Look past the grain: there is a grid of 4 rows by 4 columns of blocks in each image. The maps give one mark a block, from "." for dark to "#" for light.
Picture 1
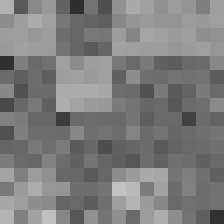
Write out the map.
# . # #
. # . .
. . . .
# . # .
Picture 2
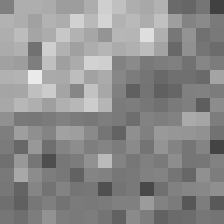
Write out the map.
# # # .
# # . .
. . . .
. . . .
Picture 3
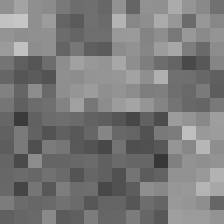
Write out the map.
# . # #
. # # .
. . . #
. . . #
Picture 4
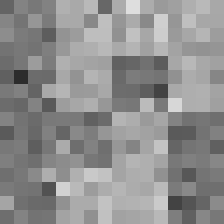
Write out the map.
. # # #
. # . #
. . # .
. # # .
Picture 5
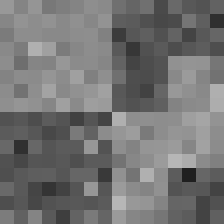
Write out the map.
# # . .
# # . #
. . # #
. . # .
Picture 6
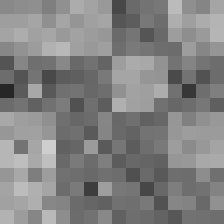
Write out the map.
# # . #
. . # .
# . . #
# . . .
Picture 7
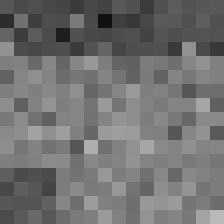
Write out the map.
. . . .
# # # #
# # # #
. # # #
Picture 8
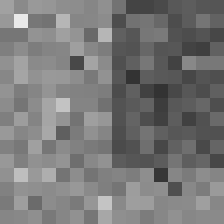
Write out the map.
# # . .
# # . .
# # . .
# # # #
